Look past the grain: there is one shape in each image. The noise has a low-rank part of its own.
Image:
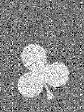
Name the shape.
club
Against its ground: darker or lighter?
lighter
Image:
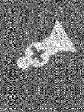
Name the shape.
chess bishop
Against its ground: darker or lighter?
lighter
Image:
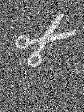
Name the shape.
pair of scissors
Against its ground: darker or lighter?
lighter
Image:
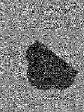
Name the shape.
cloud
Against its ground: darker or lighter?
darker
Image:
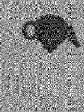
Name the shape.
teapot
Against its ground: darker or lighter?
darker
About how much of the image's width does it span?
two thirds
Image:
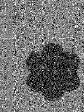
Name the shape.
flower
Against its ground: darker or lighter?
darker
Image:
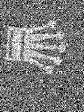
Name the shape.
chess queen
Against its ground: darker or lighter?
lighter
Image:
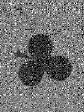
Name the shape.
club
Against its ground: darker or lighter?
darker
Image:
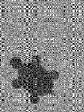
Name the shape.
turtle
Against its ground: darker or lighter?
darker
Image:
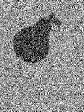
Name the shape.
pear
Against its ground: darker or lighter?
darker
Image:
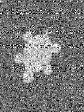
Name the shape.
turtle
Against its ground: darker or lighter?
lighter
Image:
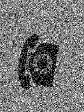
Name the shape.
telephone
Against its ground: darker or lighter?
darker
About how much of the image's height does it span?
half
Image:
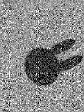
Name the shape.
rabbit's head
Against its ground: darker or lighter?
darker
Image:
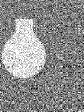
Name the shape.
light bulb
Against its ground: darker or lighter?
lighter
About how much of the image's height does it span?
half
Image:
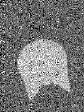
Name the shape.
cat's head
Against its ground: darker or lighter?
lighter
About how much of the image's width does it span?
two thirds
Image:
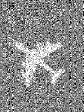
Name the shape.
airplane
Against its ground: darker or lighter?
lighter
